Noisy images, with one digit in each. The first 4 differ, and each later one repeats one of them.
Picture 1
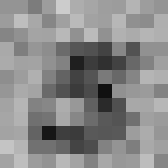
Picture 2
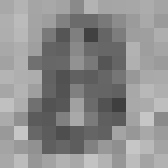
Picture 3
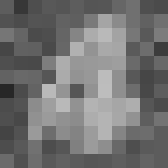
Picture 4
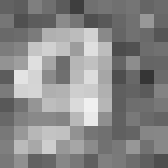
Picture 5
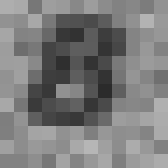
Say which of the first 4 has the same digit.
2
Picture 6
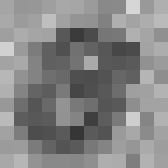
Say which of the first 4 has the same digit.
2
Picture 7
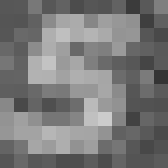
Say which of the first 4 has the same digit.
1
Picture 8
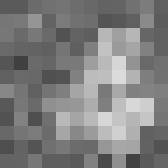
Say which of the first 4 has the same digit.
3
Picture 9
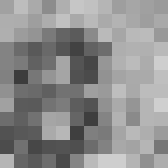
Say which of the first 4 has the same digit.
2
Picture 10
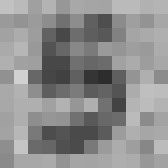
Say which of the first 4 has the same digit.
1
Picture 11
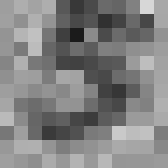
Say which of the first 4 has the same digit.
1
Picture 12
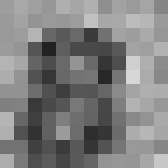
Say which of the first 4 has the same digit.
2
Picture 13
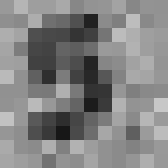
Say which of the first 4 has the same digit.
1
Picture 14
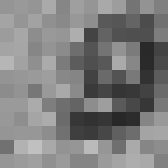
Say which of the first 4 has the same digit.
4
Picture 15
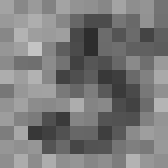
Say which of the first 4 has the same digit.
1
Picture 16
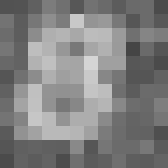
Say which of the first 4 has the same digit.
2
